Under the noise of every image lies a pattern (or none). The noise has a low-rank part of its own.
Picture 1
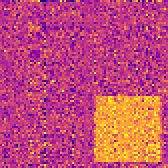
one block
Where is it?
bottom right
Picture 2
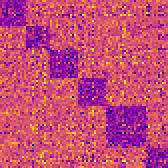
blocks along the diagonal
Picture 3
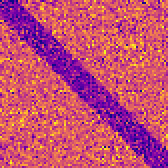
a diagonal band
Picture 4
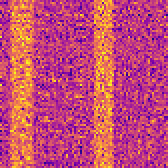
bands of columns
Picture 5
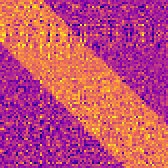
a diagonal band
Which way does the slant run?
top left to bottom right
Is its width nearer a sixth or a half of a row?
a half
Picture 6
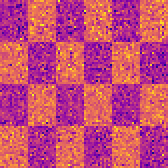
a checkerboard
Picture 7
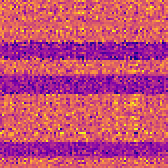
bands of rows
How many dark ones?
3
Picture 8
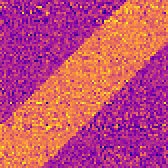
a diagonal band
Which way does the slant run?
bottom left to top right
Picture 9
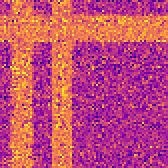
bands of rows crossing bands of columns
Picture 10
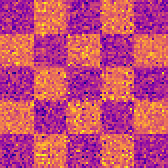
a checkerboard
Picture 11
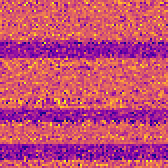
bands of rows
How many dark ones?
3
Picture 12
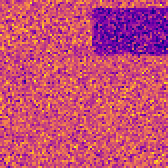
one block
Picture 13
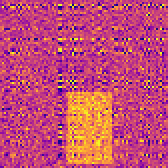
one block
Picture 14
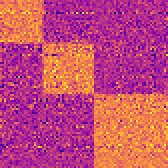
blocks along the diagonal
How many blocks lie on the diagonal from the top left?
3
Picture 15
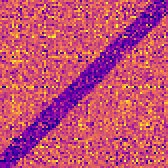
a diagonal band
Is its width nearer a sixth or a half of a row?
a sixth
